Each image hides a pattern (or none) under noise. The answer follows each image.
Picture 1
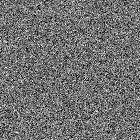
only noise
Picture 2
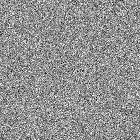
only noise
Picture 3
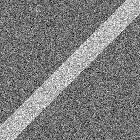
a diagonal band
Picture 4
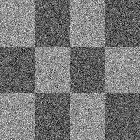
a checkerboard
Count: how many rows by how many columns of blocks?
3 by 4
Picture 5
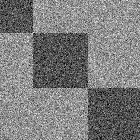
blocks along the diagonal
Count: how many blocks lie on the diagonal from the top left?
3
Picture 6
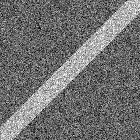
a diagonal band
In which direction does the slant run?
bottom left to top right
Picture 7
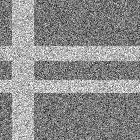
bands of rows crossing bands of columns
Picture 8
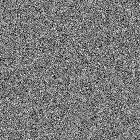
only noise
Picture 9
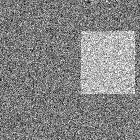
one block
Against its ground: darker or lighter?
lighter
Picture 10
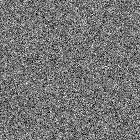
only noise
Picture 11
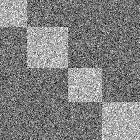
blocks along the diagonal
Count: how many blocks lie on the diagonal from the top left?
4
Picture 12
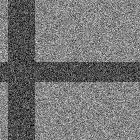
bands of rows crossing bands of columns
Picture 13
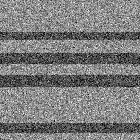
bands of rows
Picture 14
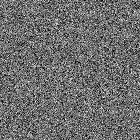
only noise
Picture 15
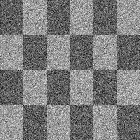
a checkerboard
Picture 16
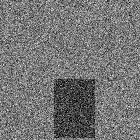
one block
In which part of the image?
bottom middle
